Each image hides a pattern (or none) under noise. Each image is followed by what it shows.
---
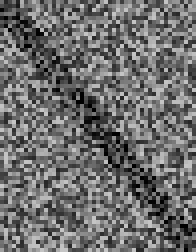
a diagonal band
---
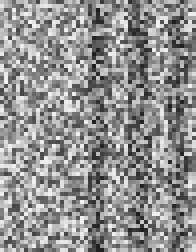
bands of columns
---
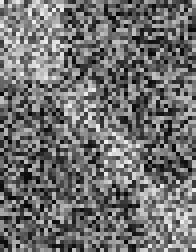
blocks along the diagonal
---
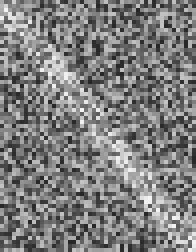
a diagonal band
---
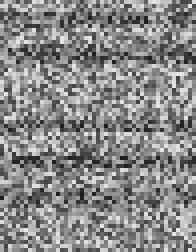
bands of rows
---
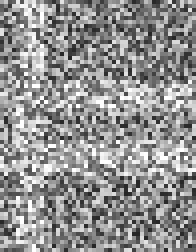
bands of rows crossing bands of columns
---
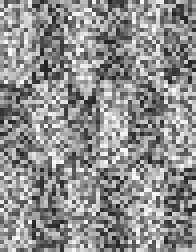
a checkerboard
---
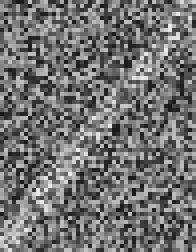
a diagonal band
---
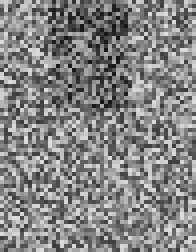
one block
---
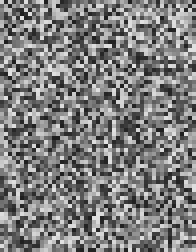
only noise
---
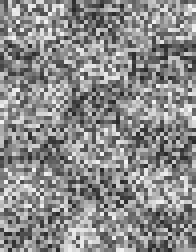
a checkerboard
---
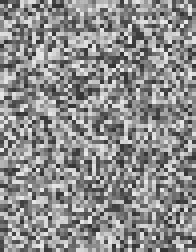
only noise
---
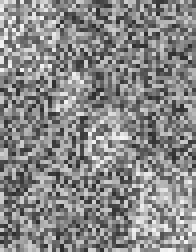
blocks along the diagonal
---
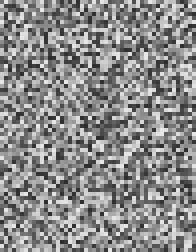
only noise
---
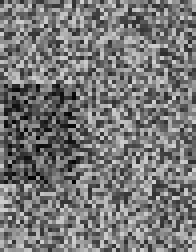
one block
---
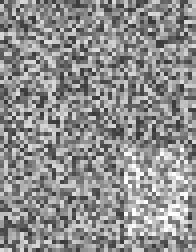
one block
